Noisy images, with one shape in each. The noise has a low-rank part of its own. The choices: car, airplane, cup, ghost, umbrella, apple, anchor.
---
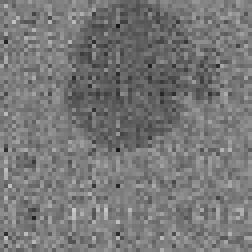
apple
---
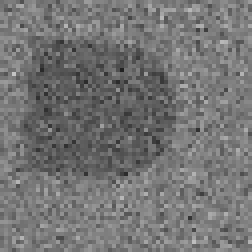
ghost
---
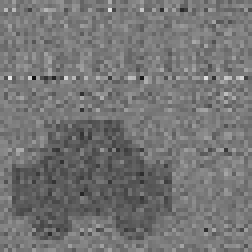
car
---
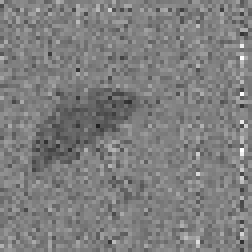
umbrella
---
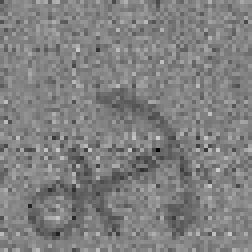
anchor
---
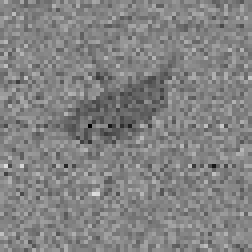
umbrella
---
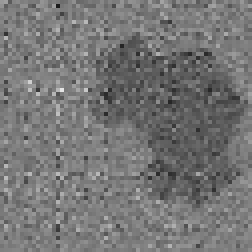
car
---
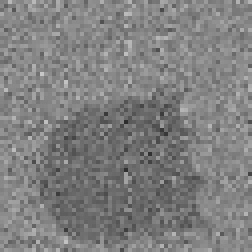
ghost
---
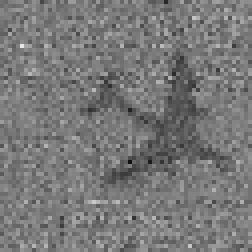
airplane
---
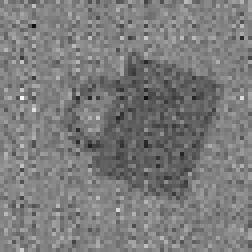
cup
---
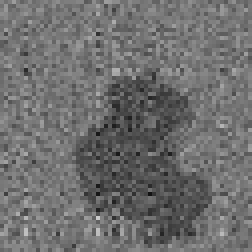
car
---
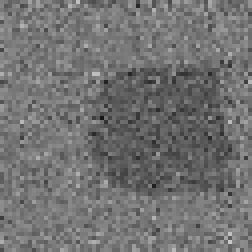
ghost
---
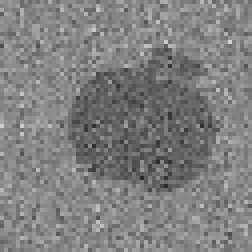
apple
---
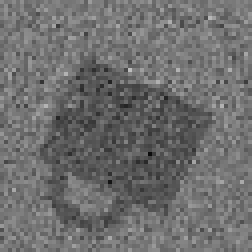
cup
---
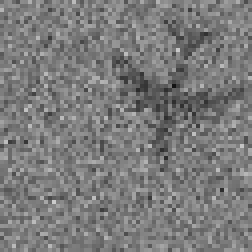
airplane
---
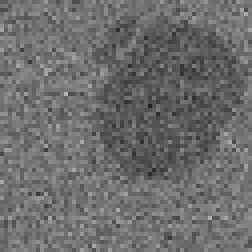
apple
